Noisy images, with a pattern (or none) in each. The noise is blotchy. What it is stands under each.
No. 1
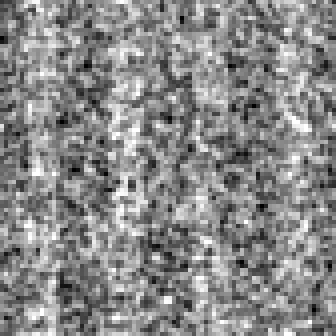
vertical stripes
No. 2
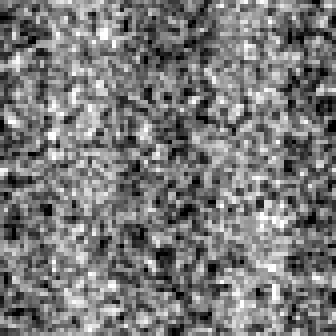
vertical stripes
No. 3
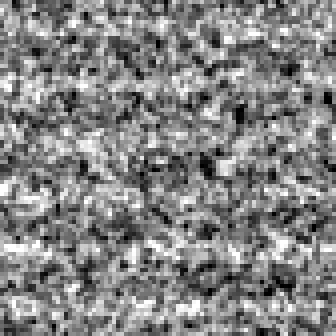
horizontal stripes
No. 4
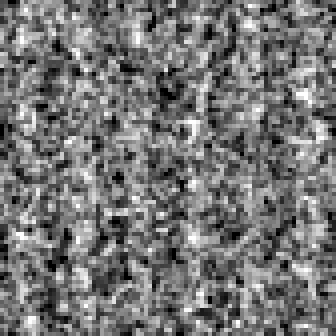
vertical stripes
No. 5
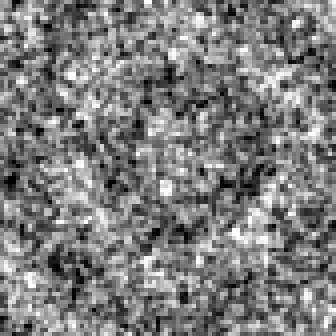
rings round one point
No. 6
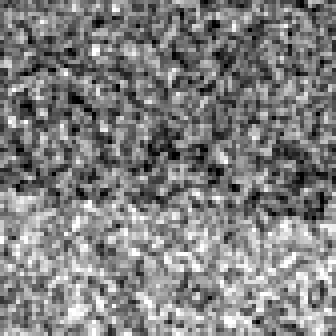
a sharp edge
